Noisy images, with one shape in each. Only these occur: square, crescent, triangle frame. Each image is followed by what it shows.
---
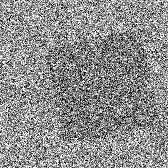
square
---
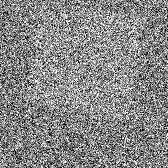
square
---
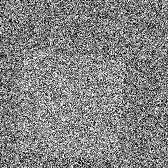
square
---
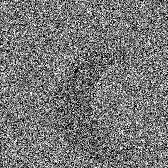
crescent
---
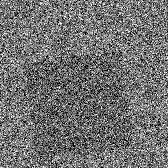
square
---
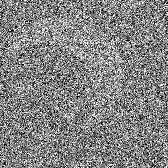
crescent
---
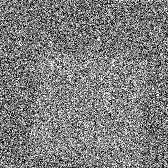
square
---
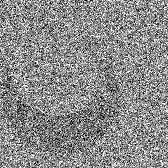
crescent
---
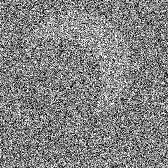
crescent
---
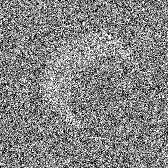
crescent
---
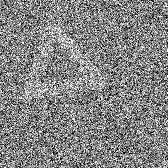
triangle frame
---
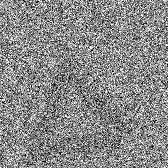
triangle frame
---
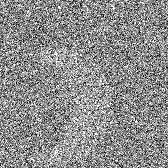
crescent
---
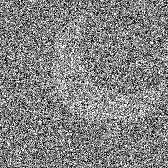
crescent
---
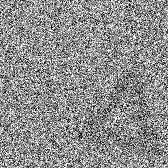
triangle frame
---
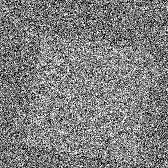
square
